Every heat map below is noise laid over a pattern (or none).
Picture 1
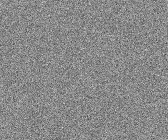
only noise
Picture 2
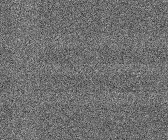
bands of rows crossing bands of columns
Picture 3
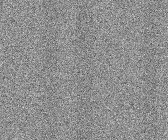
bands of columns
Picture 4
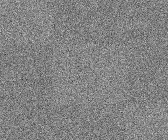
blocks along the diagonal
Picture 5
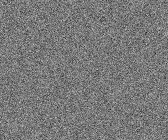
only noise
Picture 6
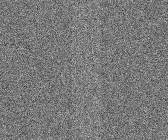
one band of columns
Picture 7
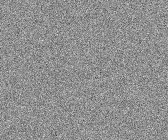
only noise
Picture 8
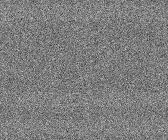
bands of rows
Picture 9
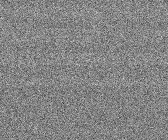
bands of rows
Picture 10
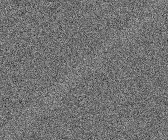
a diagonal band
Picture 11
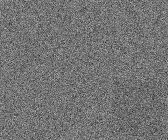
one block
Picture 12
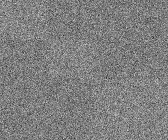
blocks along the diagonal
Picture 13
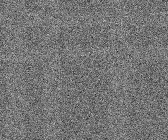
bands of rows crossing bands of columns
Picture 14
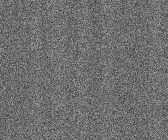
bands of columns
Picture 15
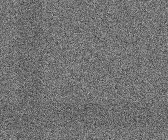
bands of rows crossing bands of columns
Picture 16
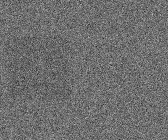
one block
